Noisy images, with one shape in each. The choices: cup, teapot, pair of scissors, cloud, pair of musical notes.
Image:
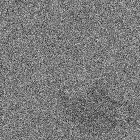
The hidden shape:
teapot
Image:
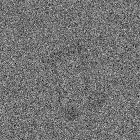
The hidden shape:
pair of musical notes
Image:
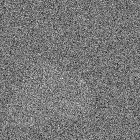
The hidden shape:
cloud
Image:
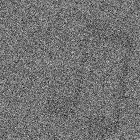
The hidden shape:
pair of musical notes
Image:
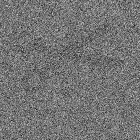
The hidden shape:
pair of scissors
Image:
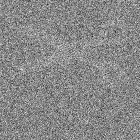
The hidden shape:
pair of scissors
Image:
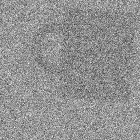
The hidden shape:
cup
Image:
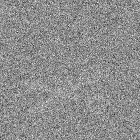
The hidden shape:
pair of scissors
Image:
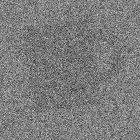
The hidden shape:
cup
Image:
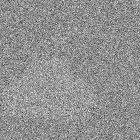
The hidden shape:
cloud
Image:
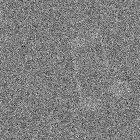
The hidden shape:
pair of musical notes
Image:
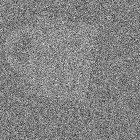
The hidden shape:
cup
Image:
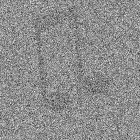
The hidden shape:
pair of musical notes
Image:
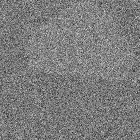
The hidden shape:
cloud
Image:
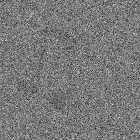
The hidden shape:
pair of musical notes
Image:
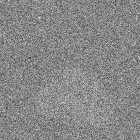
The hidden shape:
cloud
